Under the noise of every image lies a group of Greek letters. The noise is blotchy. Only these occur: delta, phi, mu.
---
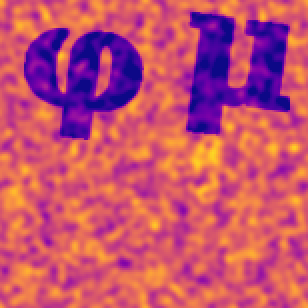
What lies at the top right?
mu
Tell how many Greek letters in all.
2
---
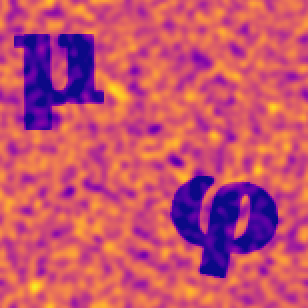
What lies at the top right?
nothing
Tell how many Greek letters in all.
2
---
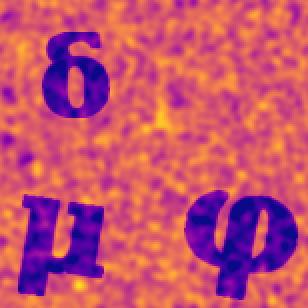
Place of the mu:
bottom left
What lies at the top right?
nothing
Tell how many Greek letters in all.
3
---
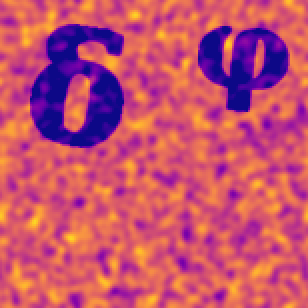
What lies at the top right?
phi
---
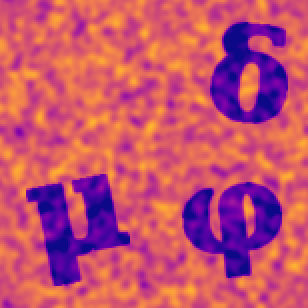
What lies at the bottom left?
mu
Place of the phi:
bottom right
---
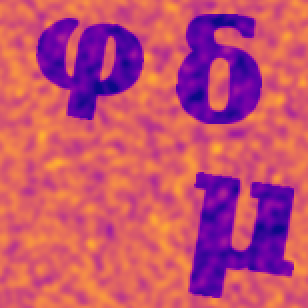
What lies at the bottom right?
mu
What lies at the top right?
delta
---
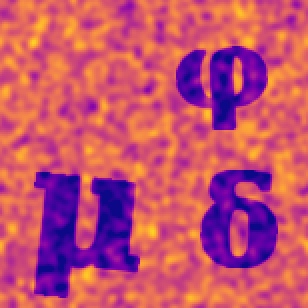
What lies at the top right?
phi
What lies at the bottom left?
mu
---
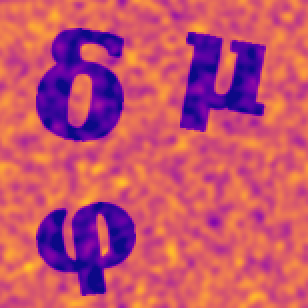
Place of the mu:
top right
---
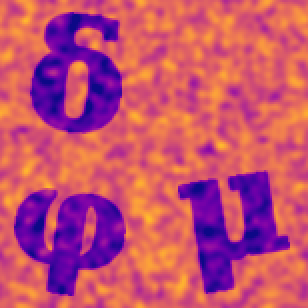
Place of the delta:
top left
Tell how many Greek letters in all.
3
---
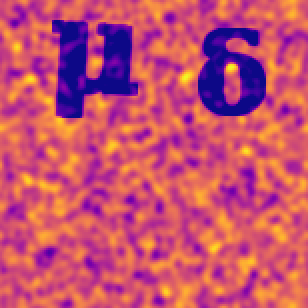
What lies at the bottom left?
nothing
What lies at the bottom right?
nothing
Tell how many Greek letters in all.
2
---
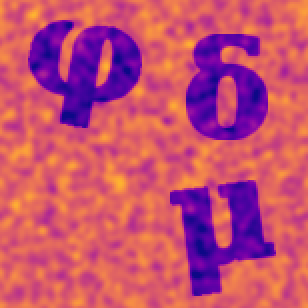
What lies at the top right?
delta
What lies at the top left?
phi
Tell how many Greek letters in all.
3
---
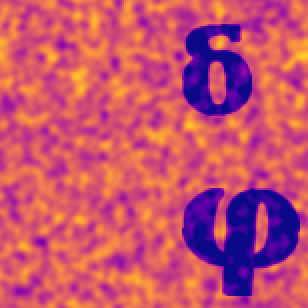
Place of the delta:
top right
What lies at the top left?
nothing
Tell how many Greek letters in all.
2
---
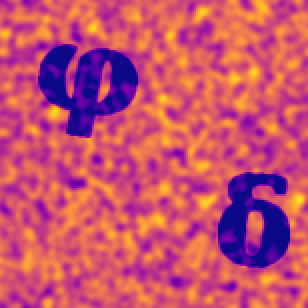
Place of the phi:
top left
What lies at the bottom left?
nothing
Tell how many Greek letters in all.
2
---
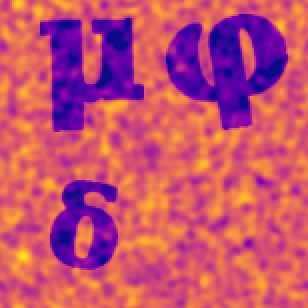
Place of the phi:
top right
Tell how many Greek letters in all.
3
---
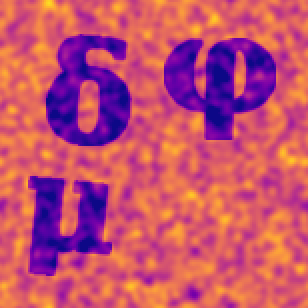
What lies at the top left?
delta
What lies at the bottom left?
mu
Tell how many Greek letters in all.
3
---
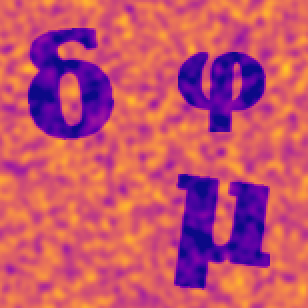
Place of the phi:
top right
